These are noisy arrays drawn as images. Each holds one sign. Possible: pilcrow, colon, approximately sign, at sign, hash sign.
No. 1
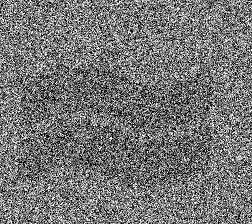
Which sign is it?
approximately sign
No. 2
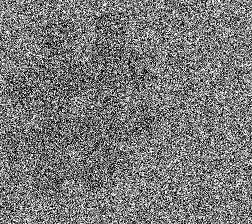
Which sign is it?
hash sign
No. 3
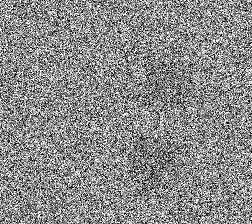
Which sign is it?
colon
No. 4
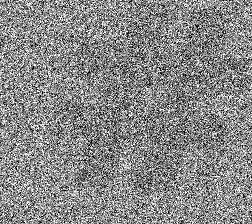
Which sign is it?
hash sign
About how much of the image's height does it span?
nearly all
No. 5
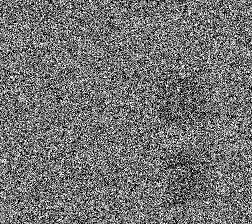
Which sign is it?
colon
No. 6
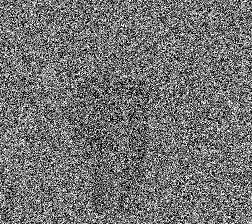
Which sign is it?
pilcrow
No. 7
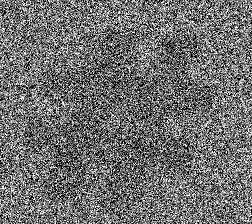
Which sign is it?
hash sign
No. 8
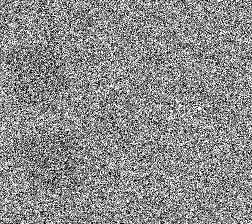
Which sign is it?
colon
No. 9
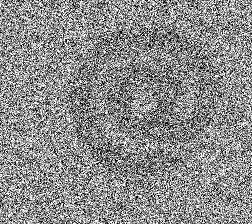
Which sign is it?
at sign
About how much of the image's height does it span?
two thirds
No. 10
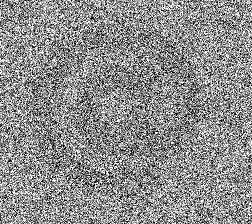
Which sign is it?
at sign
